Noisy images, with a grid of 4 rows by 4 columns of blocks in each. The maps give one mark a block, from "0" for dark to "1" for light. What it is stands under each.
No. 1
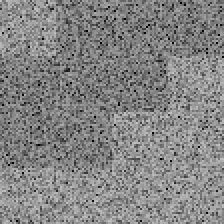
1000
0001
0011
1111
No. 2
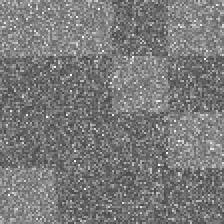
1101
0010
0001
1000
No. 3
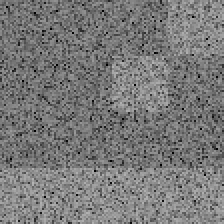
0001
0010
0000
1111
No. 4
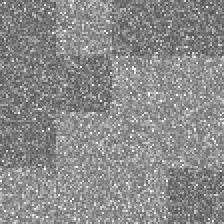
0100
0011
0111
1110
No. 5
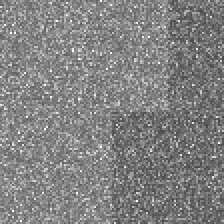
1110
1110
1100
1100
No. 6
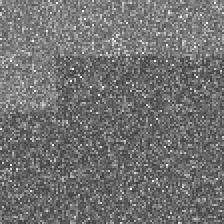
1111
1000
0000
0000
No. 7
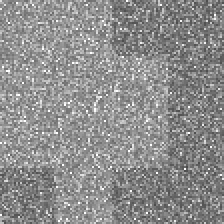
1100
1110
1110
0100
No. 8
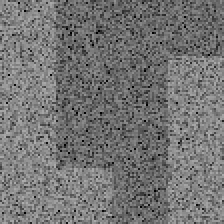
1000
1001
1001
1101
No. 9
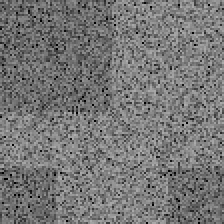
0011
0011
1111
0110
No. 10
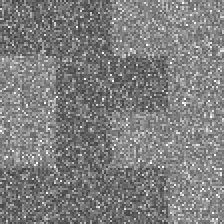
0011
1001
1011
0001
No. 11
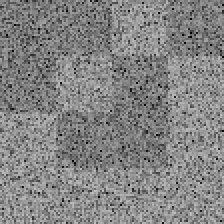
0010
0101
1001
1111
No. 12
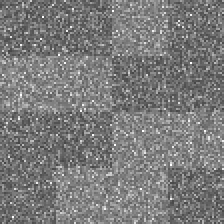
0010
1100
0011
0110
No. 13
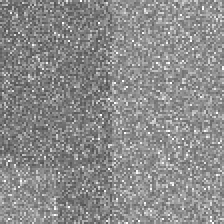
0011
0011
0011
1011
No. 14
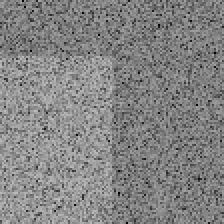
0000
1100
1100
1100
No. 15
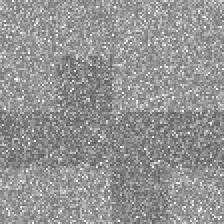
1111
1011
0000
1101
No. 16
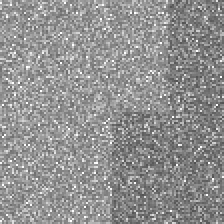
1110
1110
1100
1100
